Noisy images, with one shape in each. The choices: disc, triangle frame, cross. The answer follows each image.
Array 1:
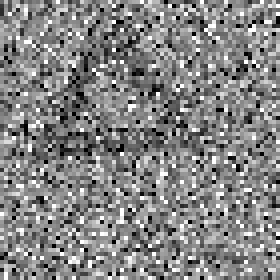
triangle frame
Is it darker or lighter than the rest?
darker
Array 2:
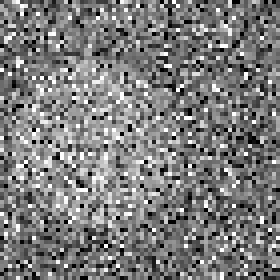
disc
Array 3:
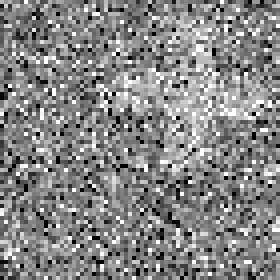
cross
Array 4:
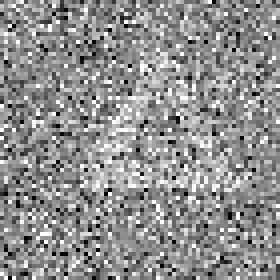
triangle frame
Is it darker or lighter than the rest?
lighter
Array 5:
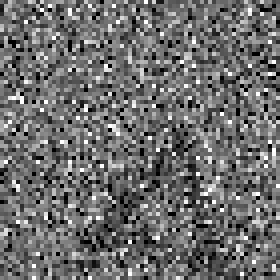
triangle frame
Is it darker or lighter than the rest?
darker
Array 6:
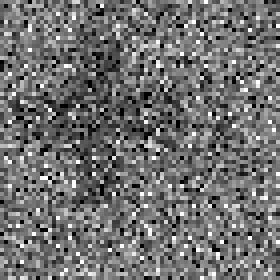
cross
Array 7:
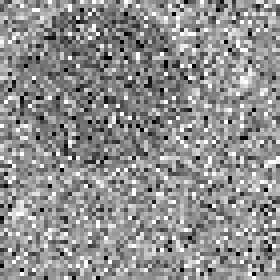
disc
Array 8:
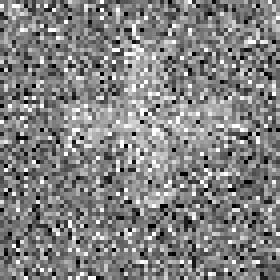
cross
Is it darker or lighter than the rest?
lighter
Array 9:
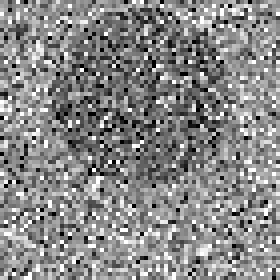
disc
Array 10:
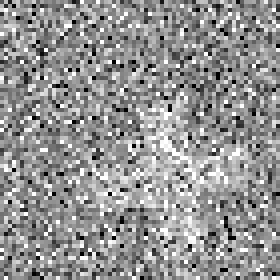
cross
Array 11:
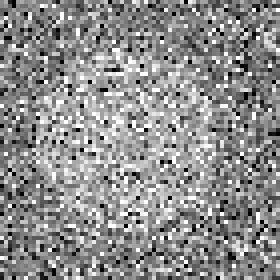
disc
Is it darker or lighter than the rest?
lighter
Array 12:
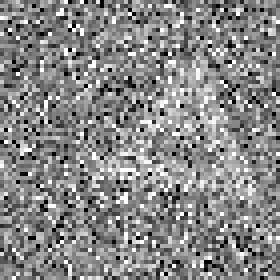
triangle frame
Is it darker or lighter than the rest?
lighter
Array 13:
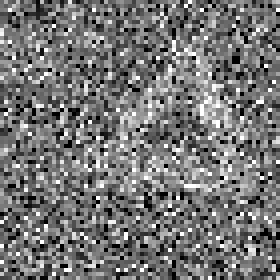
triangle frame
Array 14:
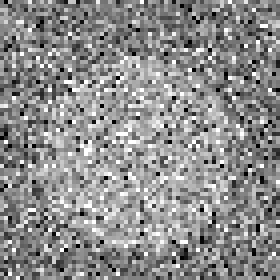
disc
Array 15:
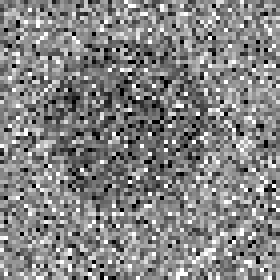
disc
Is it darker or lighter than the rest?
darker
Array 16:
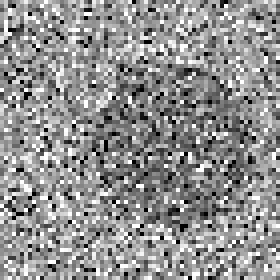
disc
